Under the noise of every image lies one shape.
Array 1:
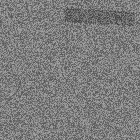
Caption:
dark bar
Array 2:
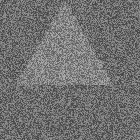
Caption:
light triangle
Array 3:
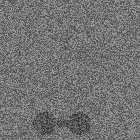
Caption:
dark dumbbell, bottom middle
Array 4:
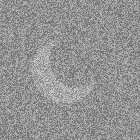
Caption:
light crescent
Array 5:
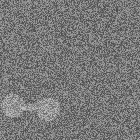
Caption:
light dumbbell, bottom left
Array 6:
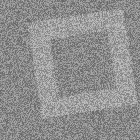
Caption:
light square frame
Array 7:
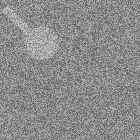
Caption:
light lollipop, top left
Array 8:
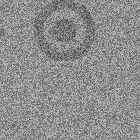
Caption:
dark bullseye, top middle
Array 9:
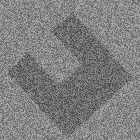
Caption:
dark square with a notch
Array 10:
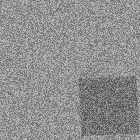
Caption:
dark square, bottom right
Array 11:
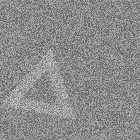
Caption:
light triangle frame
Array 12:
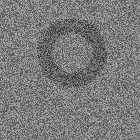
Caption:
dark ring
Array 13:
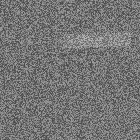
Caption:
light bar
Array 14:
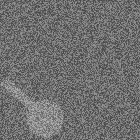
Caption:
light lollipop, bottom left
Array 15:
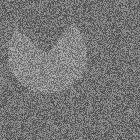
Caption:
light disc with a wedge cut out
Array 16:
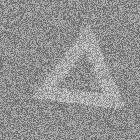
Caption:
light triangle frame
